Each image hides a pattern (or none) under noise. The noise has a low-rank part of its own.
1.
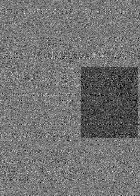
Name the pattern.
one block
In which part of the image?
middle right
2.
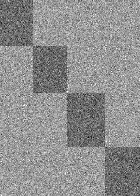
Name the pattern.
blocks along the diagonal
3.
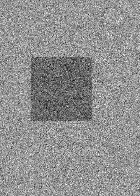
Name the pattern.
one block
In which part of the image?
centre
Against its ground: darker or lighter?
darker
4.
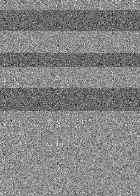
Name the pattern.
bands of rows
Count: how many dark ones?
3
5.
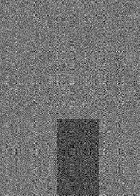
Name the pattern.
one block
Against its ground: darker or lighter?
darker
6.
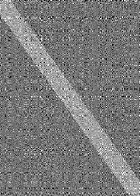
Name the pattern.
a diagonal band
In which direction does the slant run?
top left to bottom right
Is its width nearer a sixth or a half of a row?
a sixth
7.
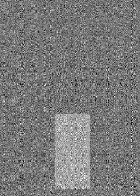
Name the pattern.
one block
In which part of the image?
bottom middle
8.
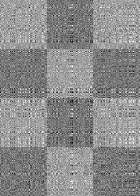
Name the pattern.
a checkerboard
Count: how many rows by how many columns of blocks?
4 by 3
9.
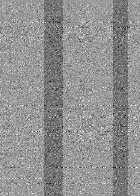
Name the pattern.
bands of columns
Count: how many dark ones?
2
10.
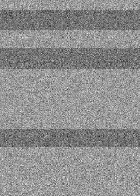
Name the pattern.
bands of rows
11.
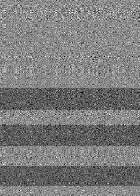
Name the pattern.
bands of rows
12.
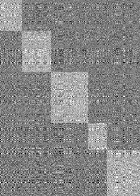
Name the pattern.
blocks along the diagonal
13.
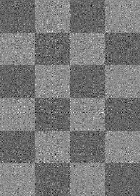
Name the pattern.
a checkerboard
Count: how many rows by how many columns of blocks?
6 by 4
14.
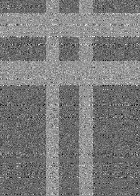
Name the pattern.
bands of rows crossing bands of columns
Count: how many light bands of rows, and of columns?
2 and 2
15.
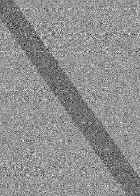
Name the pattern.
a diagonal band
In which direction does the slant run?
top left to bottom right
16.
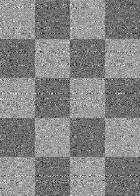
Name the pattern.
a checkerboard
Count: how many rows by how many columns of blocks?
5 by 4
